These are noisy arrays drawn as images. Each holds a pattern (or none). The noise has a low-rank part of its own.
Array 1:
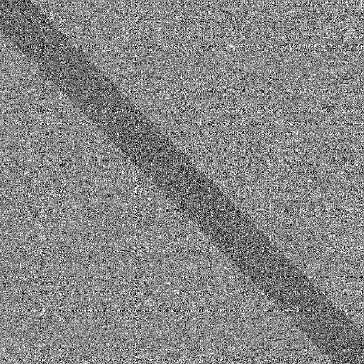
a diagonal band
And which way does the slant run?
top left to bottom right
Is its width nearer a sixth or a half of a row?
a sixth
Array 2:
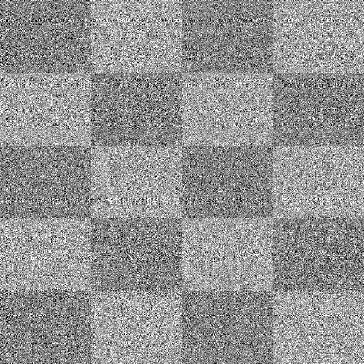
a checkerboard
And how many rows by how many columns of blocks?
5 by 4
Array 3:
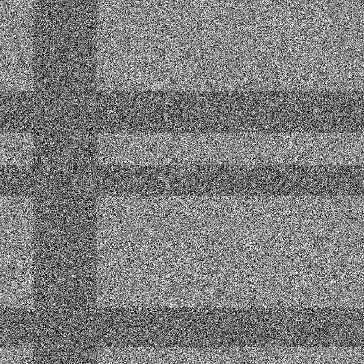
bands of rows crossing bands of columns
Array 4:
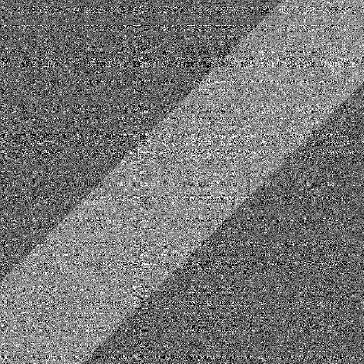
a diagonal band
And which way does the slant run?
bottom left to top right
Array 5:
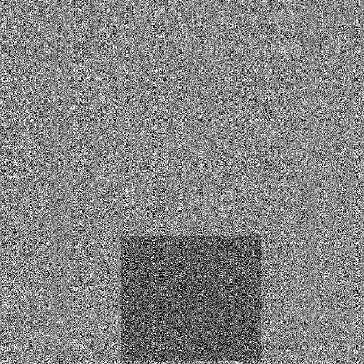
one block
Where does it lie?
bottom middle
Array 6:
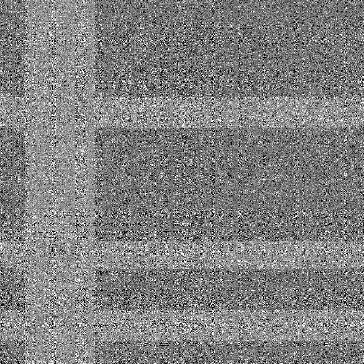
bands of rows crossing bands of columns
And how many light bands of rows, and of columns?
3 and 1
